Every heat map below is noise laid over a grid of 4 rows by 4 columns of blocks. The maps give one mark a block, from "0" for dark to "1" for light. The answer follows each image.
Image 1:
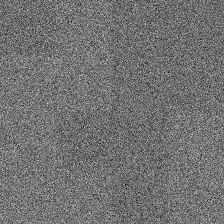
0 1 0 0
1 1 0 0
1 0 0 1
1 1 0 1
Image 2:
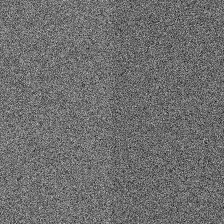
1 1 0 0
1 1 0 0
1 1 0 0
1 1 0 0
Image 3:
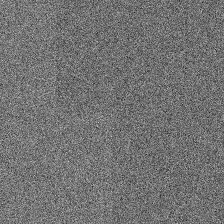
1 0 0 0
1 0 0 0
1 1 0 0
1 1 0 0
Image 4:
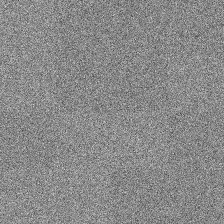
1 0 0 0
1 0 0 1
0 1 1 0
1 1 0 0
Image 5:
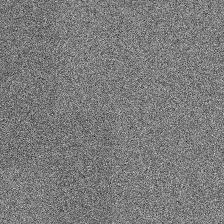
0 1 1 1
0 1 1 1
0 0 1 1
1 0 1 1
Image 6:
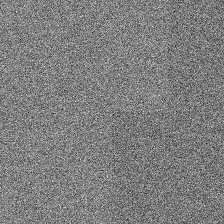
1 1 1 0
1 1 1 0
1 1 0 0
1 1 0 0
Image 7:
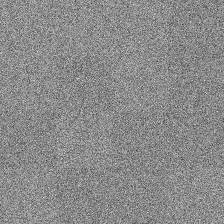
1 1 1 0
1 0 1 0
0 1 0 0
1 0 0 1
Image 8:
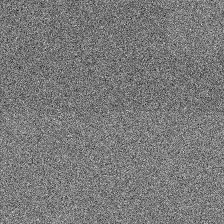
0 0 0 1
0 0 0 0
1 1 1 1
1 1 1 1
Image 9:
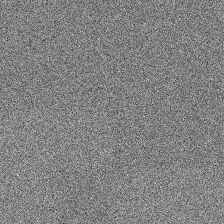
0 0 0 0
0 0 0 0
1 1 0 0
1 0 1 1
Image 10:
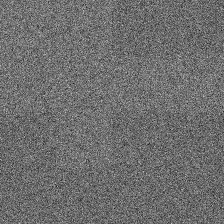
1 1 0 0
1 1 1 1
0 1 0 0
0 0 0 0
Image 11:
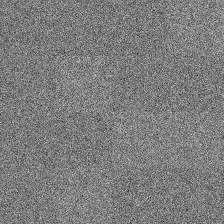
0 0 0 1
0 1 0 0
0 0 1 1
0 1 0 0
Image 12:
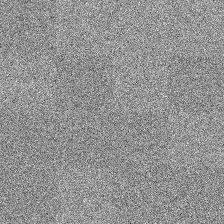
0 1 1 1
1 0 1 0
0 0 0 1
0 1 0 0
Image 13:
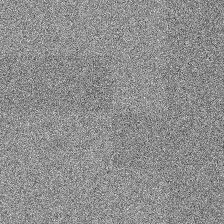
1 1 1 0
0 0 1 0
1 1 0 0
1 1 1 0
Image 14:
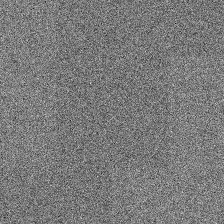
1 0 0 0
1 0 0 1
1 0 0 1
0 0 1 1
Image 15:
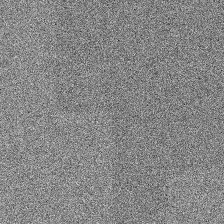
1 0 0 0
1 0 0 0
1 1 0 0
1 1 0 1
